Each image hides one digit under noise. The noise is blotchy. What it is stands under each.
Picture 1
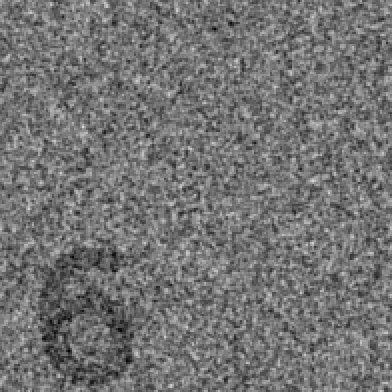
6
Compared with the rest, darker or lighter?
darker
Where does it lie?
bottom left
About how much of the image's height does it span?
a third
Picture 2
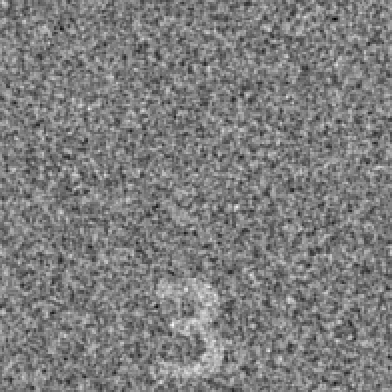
3
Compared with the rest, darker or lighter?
lighter
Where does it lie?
bottom middle
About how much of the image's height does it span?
a quarter
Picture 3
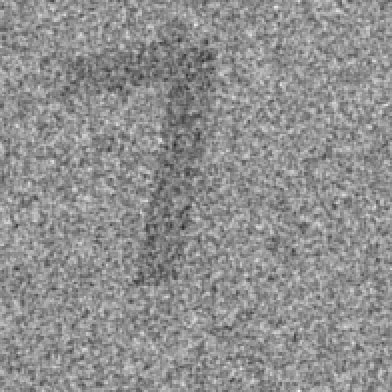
7
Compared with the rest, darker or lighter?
darker
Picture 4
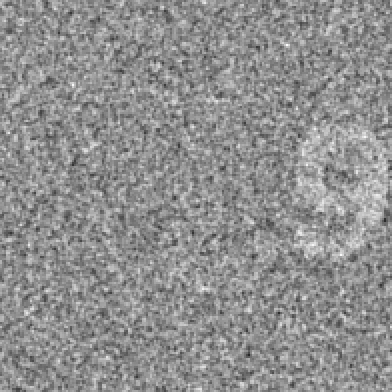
9
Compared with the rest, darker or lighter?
lighter
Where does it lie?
middle right
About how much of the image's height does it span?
a third
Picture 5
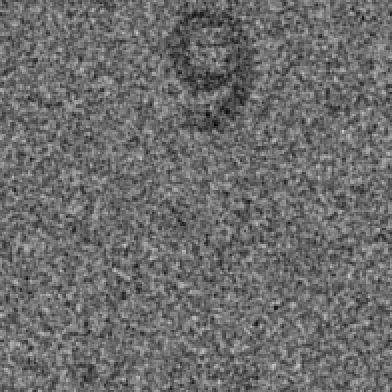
9
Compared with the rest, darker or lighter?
darker
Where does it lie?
top middle
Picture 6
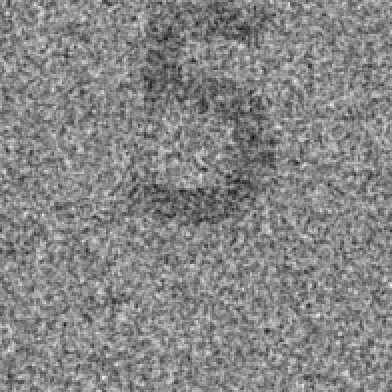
5
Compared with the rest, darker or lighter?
darker
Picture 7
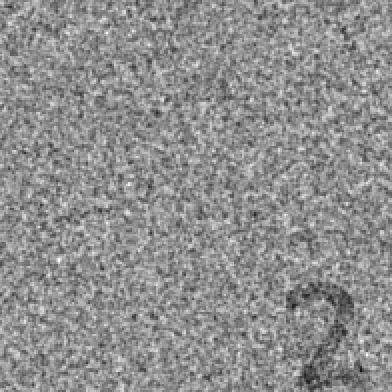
2
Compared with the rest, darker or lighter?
darker
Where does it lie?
bottom right
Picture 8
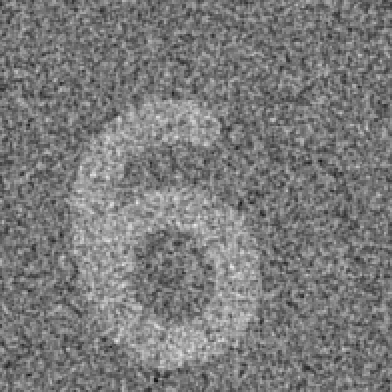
6
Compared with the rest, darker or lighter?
lighter
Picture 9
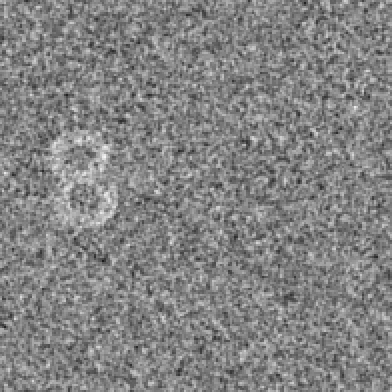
8
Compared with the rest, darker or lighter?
lighter
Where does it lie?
middle left
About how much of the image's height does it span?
a quarter
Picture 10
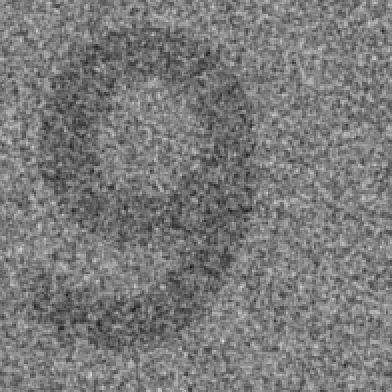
9
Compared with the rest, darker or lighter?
darker
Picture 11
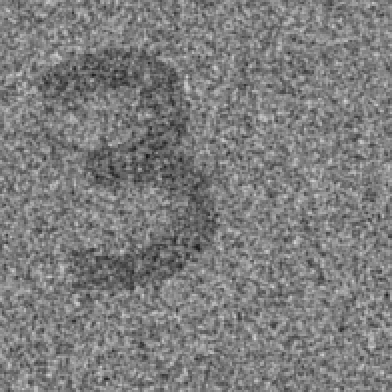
3
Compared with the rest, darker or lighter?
darker
